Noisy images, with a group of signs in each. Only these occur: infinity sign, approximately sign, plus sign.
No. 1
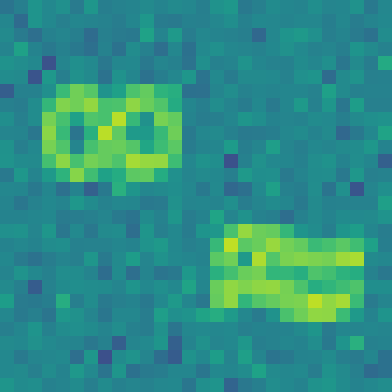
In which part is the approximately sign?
bottom right
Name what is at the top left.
infinity sign
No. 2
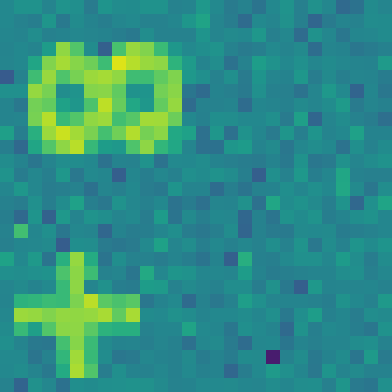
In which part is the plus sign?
bottom left
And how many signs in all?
2
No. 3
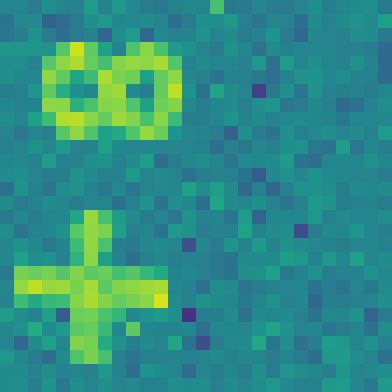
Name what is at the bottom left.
plus sign
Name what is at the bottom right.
nothing
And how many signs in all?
2
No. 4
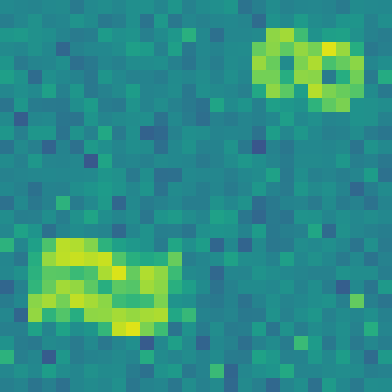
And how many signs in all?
2
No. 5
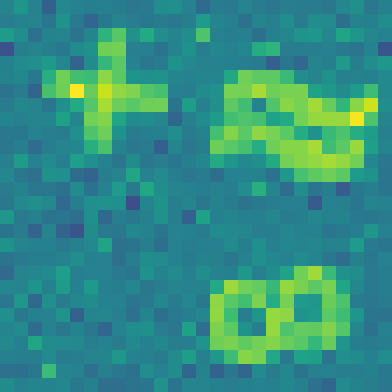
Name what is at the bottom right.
infinity sign
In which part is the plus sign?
top left
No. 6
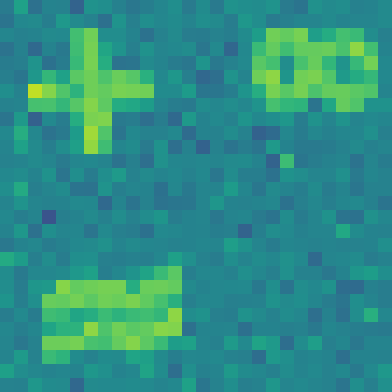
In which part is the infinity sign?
top right
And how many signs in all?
3
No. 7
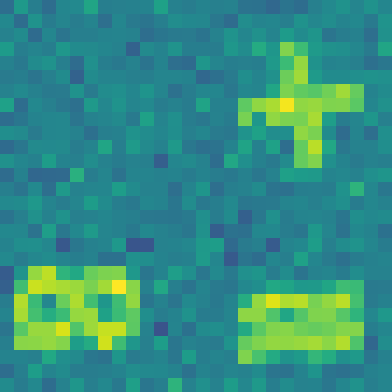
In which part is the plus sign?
top right
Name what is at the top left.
nothing
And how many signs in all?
3
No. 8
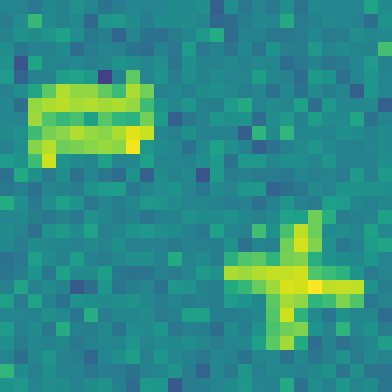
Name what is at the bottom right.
plus sign
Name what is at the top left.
approximately sign
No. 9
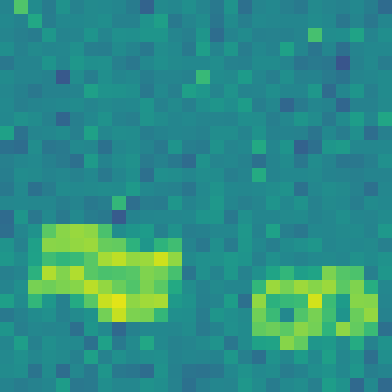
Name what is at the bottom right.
infinity sign
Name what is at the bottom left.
approximately sign
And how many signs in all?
2
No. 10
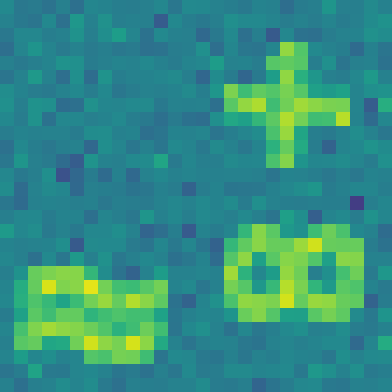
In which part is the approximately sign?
bottom left
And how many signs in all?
3
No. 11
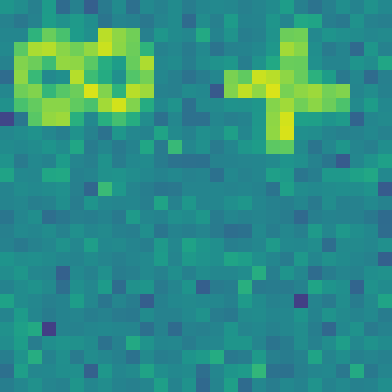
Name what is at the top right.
plus sign
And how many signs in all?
2
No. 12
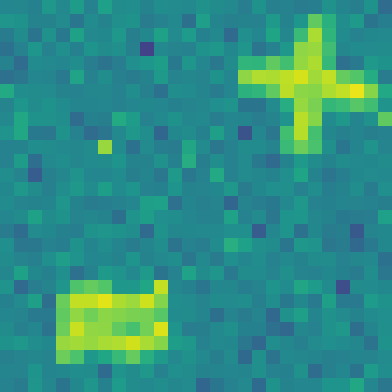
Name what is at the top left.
nothing
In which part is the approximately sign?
bottom left
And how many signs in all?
2
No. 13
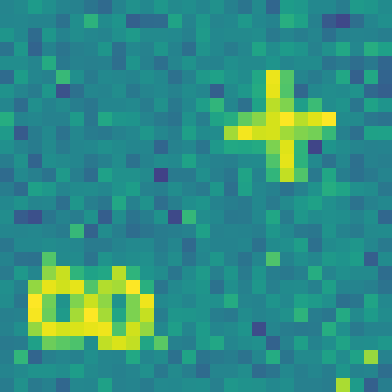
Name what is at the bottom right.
nothing
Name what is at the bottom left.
infinity sign
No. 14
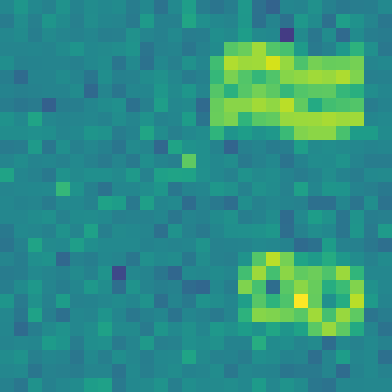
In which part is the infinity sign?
bottom right
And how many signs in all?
2
